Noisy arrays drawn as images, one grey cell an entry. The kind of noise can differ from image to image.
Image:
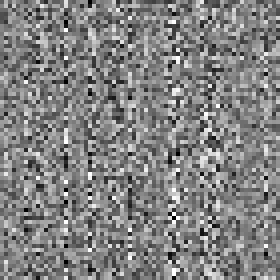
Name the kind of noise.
columns of uneven size
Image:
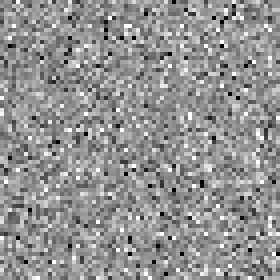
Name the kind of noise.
heavy tails
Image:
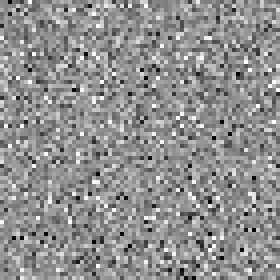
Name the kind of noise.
heavy tails
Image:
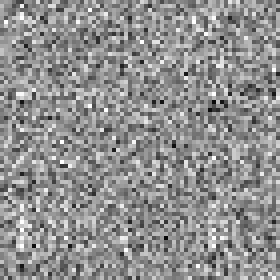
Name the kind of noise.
low rank plus noise
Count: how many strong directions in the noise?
one
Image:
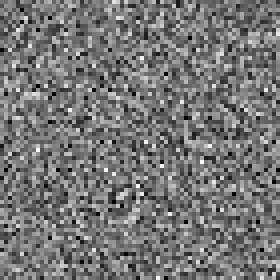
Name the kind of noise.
independent entries
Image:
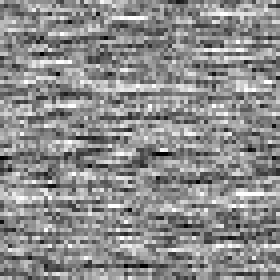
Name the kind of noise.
streaked along the rows
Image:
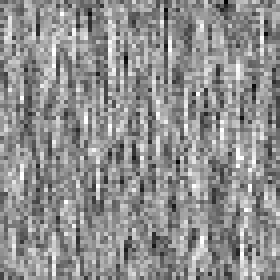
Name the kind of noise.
streaked along the columns
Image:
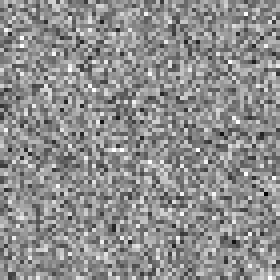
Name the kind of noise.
independent entries
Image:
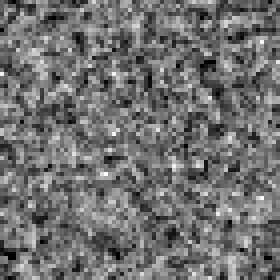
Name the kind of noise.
blotchy
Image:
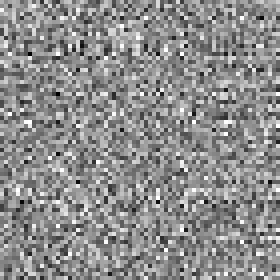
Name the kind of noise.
low rank plus noise
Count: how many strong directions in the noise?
two
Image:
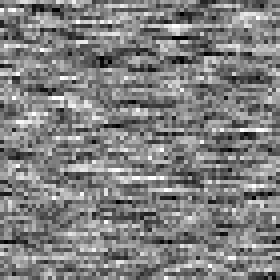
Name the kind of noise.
streaked along the rows
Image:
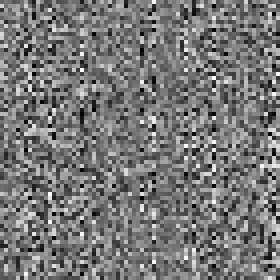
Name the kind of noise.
columns of uneven size
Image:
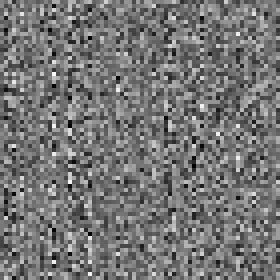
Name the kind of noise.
columns of uneven size
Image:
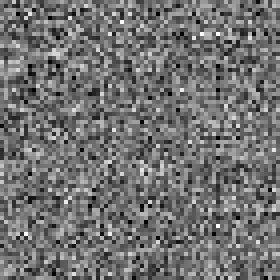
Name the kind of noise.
low rank plus noise
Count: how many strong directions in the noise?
five to eight
